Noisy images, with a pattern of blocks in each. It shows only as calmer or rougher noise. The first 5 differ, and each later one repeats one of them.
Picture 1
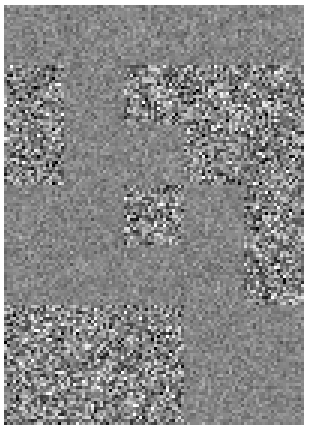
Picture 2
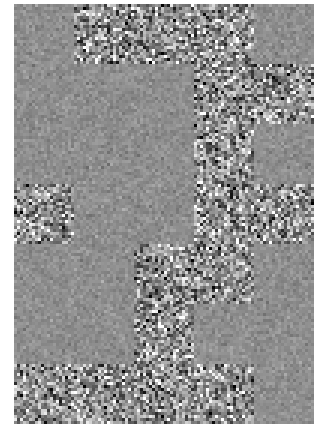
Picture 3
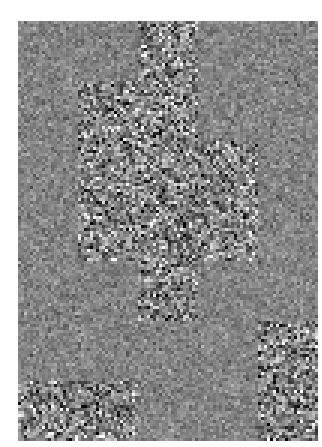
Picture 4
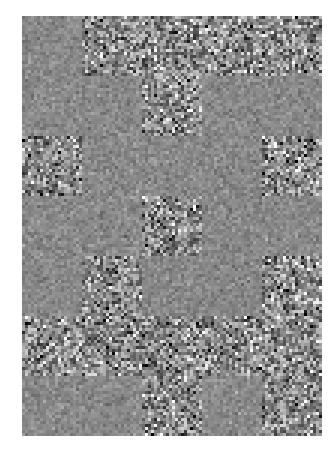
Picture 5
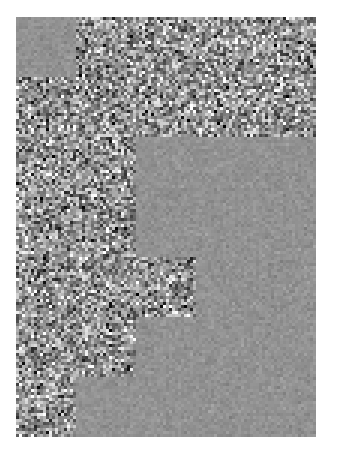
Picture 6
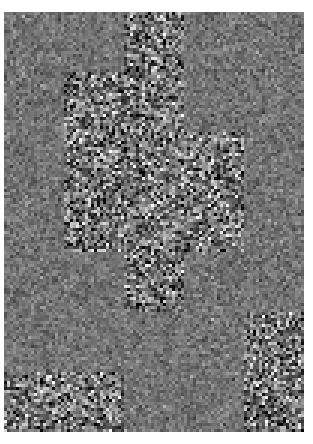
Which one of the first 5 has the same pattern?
3
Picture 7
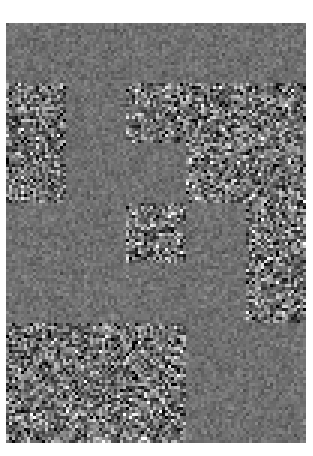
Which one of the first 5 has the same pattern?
1
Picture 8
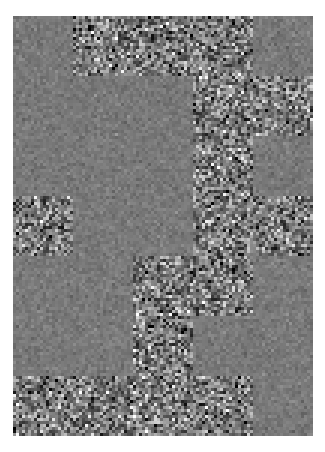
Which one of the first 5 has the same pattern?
2
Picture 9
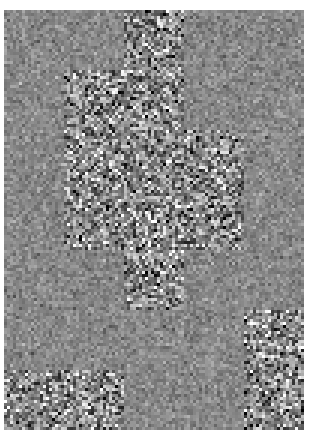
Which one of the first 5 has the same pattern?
3
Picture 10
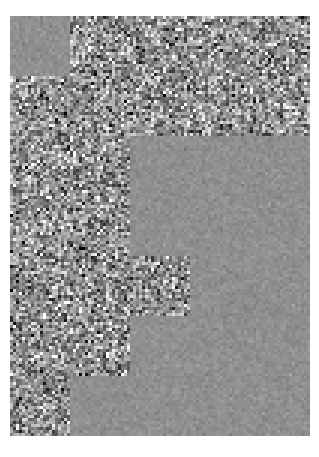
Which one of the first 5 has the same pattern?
5
